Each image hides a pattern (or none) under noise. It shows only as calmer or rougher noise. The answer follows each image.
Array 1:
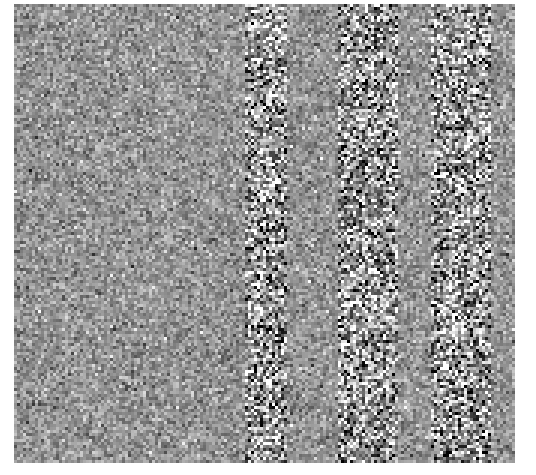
bands of columns
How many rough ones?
3
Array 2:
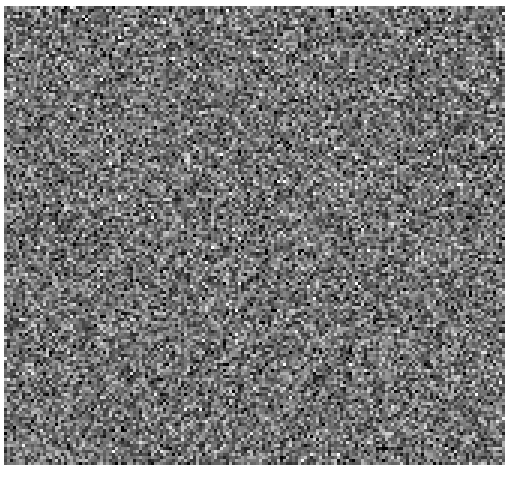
only noise
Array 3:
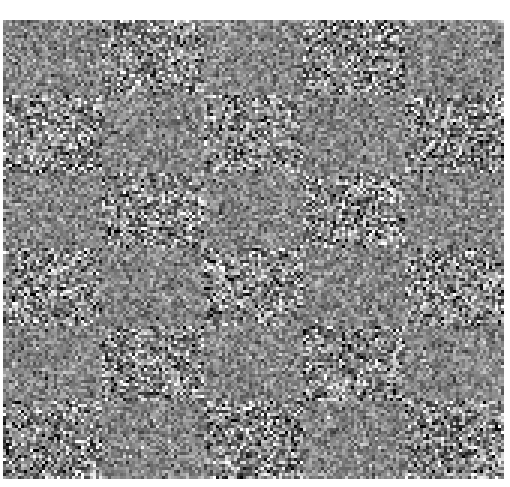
a checkerboard
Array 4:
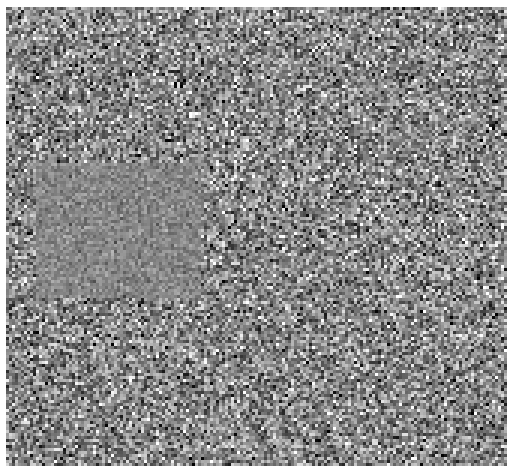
one block
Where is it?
middle left
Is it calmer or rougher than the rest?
calmer
